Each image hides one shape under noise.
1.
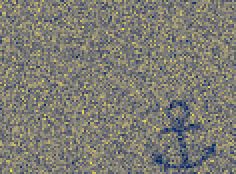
anchor
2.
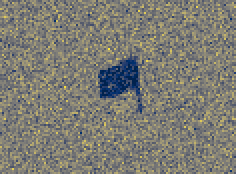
flag
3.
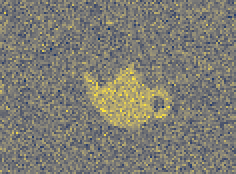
teapot
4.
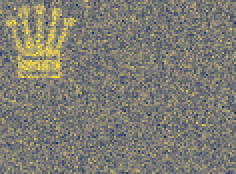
chess queen
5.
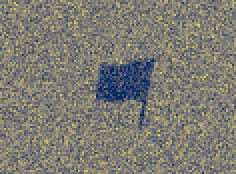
flag
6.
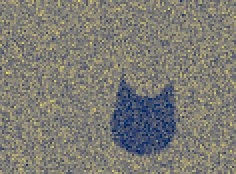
cat's head
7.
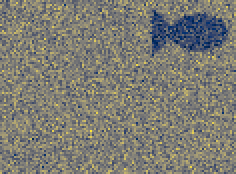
fish
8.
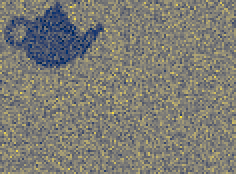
teapot
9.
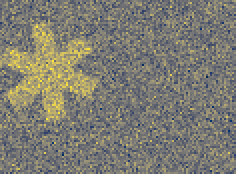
asterisk
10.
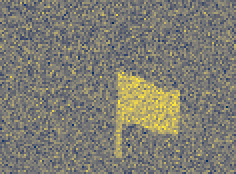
flag
